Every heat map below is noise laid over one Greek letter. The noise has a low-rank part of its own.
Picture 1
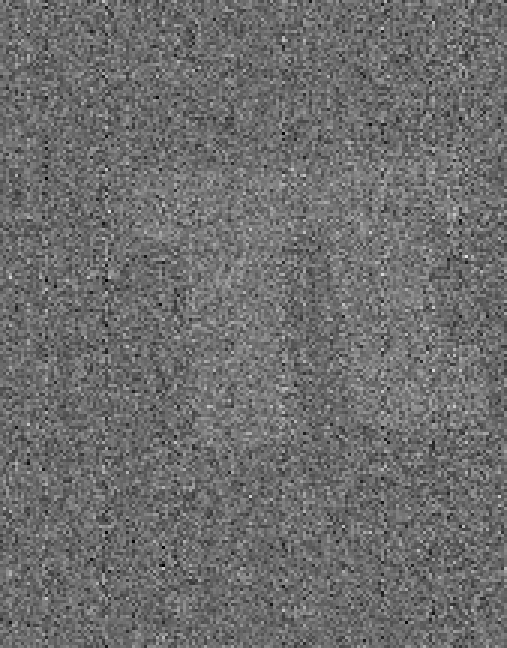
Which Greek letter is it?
pi
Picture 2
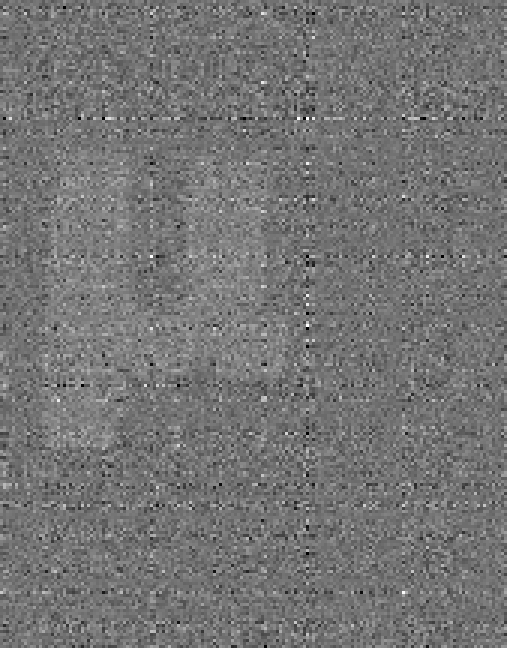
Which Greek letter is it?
mu
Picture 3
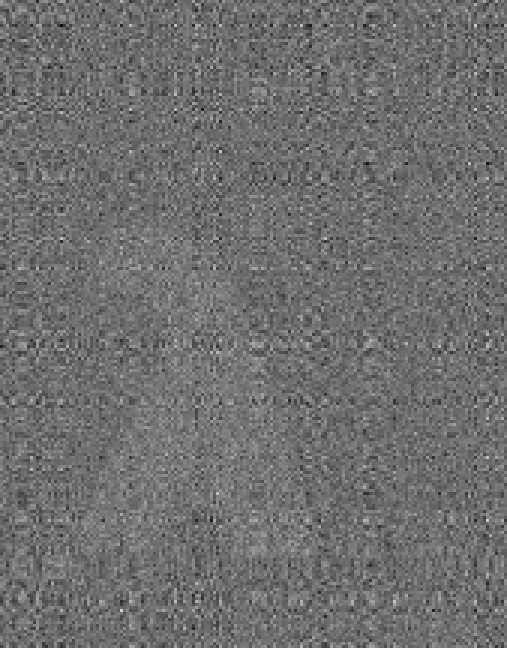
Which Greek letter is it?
lambda
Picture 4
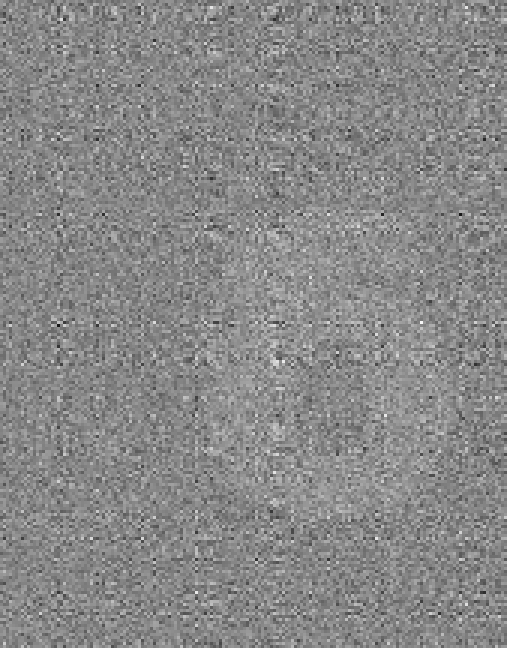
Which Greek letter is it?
delta
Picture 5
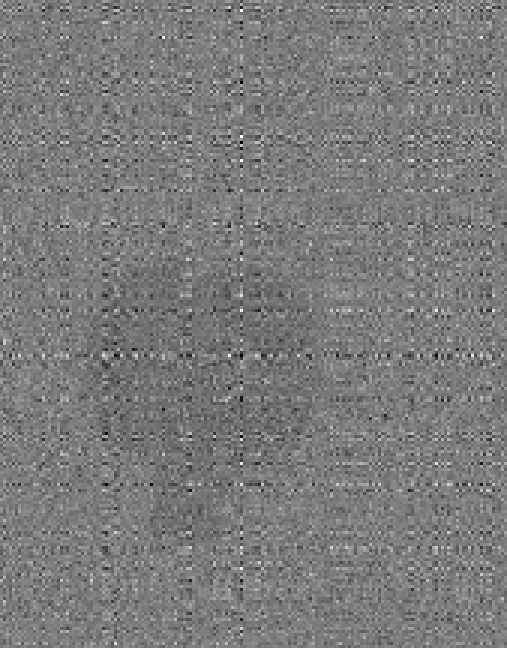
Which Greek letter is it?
phi
